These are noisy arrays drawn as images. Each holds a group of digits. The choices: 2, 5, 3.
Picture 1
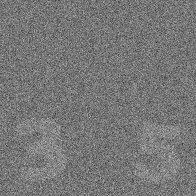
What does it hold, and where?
bottom left: light 3; bottom right: light 5
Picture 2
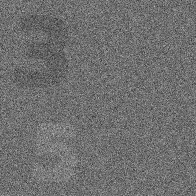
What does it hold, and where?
top left: dark 3; bottom left: light 5
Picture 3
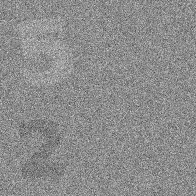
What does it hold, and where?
top left: light 5; bottom left: dark 2
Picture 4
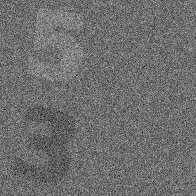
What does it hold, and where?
top left: light 5; bottom left: dark 3
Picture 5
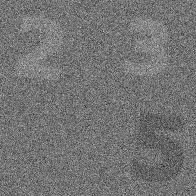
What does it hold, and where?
top left: light 2; top right: light 3; bottom right: dark 5
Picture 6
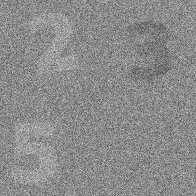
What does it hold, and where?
top left: light 2; top right: dark 3; bottom left: light 5
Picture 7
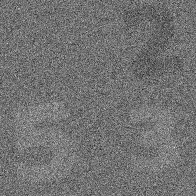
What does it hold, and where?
top right: dark 2; bottom left: light 5; bottom right: light 3
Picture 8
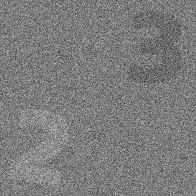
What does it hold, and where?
top right: dark 3; bottom left: light 2
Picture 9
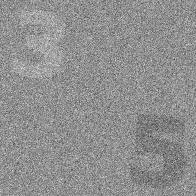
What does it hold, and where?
top left: light 3; bottom right: dark 5
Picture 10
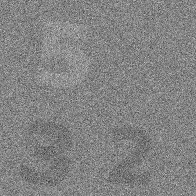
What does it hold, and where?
top left: light 5; bottom left: dark 3; bottom right: dark 2
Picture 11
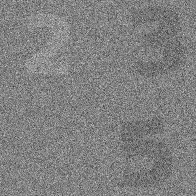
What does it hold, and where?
top left: light 2; top right: dark 3; bottom right: dark 5
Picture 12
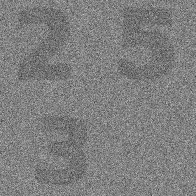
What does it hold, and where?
top left: dark 2; top right: dark 5; bottom left: dark 3
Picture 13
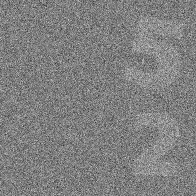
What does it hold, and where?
top right: light 5; bottom right: light 2
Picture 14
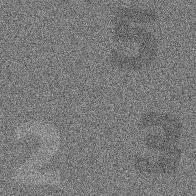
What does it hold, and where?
top right: dark 5; bottom left: light 2; bottom right: dark 3
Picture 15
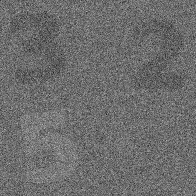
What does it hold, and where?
top left: dark 3; top right: dark 2; bottom left: light 5
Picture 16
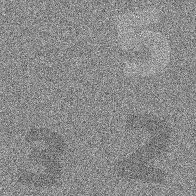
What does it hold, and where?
top right: light 5; bottom left: dark 3; bottom right: dark 2
